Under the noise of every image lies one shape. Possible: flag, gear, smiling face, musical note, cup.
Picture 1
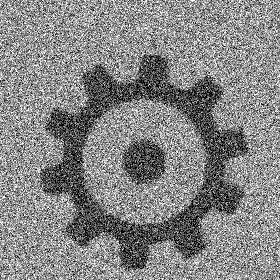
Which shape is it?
gear
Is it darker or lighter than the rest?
darker
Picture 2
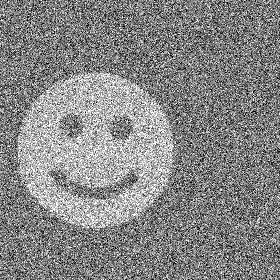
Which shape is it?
smiling face
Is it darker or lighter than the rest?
lighter
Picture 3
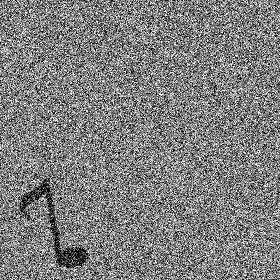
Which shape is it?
musical note
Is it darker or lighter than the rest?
darker
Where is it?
bottom left
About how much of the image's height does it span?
a third
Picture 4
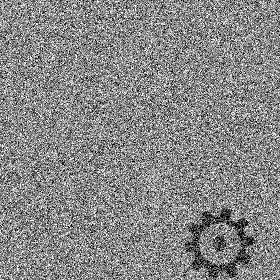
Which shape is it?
gear
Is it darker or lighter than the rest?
darker
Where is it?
bottom right
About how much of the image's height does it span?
a quarter
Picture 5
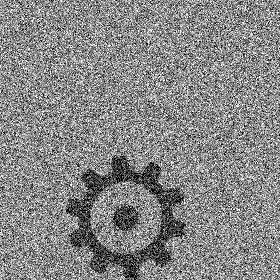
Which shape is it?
gear
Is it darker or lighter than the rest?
darker
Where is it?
bottom middle
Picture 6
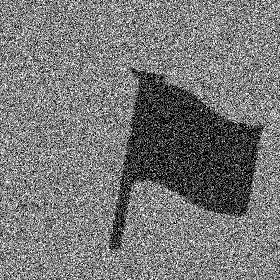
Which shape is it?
flag
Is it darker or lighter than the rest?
darker
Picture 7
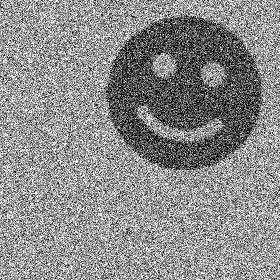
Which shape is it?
smiling face
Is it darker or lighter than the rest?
darker
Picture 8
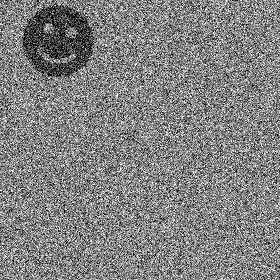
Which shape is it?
smiling face
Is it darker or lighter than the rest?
darker
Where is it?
top left
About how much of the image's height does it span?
a quarter
